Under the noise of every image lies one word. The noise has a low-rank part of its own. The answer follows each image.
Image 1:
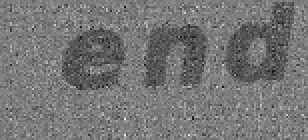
end
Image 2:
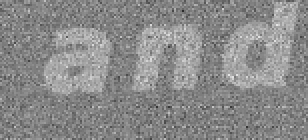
and
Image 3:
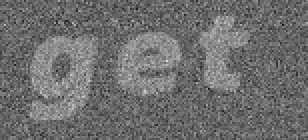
get
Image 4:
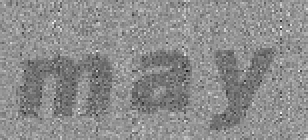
may
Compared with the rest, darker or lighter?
darker
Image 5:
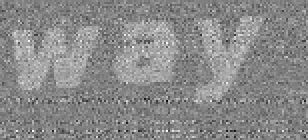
way
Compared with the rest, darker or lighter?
lighter
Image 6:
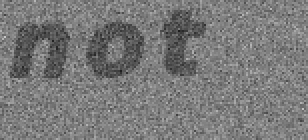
not
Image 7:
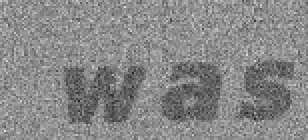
was
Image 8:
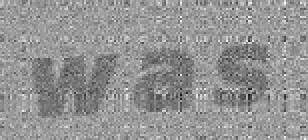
was
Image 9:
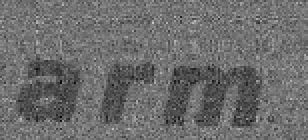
arm
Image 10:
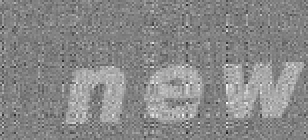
new
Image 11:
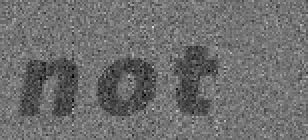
not
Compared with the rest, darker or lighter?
darker
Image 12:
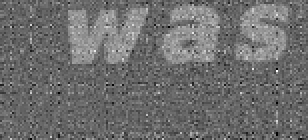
was
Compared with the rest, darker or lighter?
lighter
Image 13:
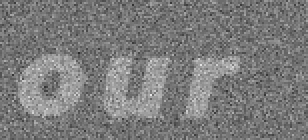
our
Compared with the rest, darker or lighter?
lighter
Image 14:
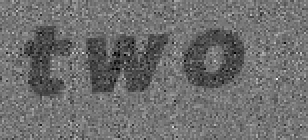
two
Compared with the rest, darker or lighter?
darker
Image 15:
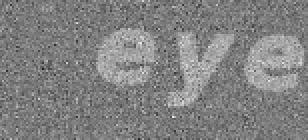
eye
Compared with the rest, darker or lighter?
lighter
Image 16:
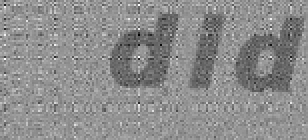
did
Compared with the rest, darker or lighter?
darker
